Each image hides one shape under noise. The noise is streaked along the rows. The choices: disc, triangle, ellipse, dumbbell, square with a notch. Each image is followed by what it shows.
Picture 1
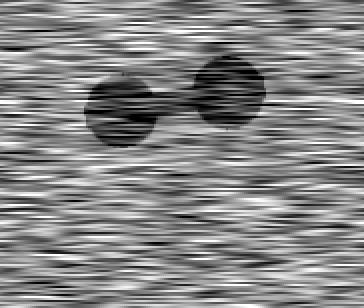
dumbbell
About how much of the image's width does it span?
half
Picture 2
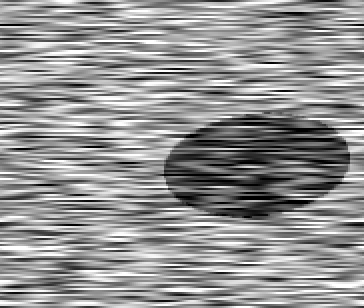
ellipse
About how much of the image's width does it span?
half
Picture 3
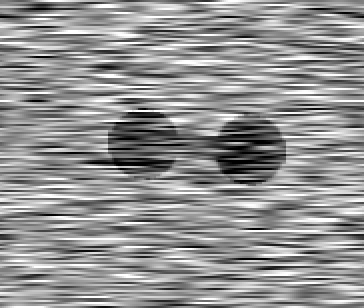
dumbbell
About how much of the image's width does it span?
half
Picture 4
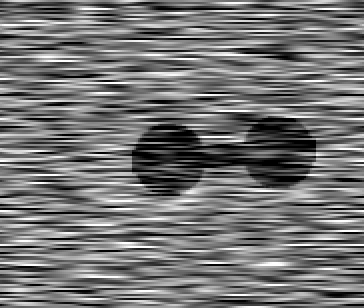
dumbbell
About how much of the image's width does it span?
half
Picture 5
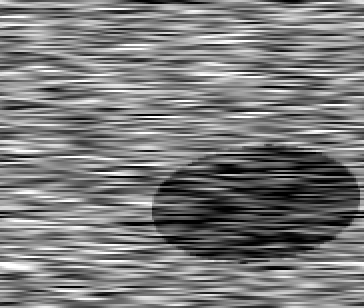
ellipse
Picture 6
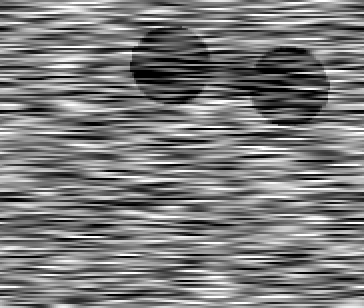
dumbbell
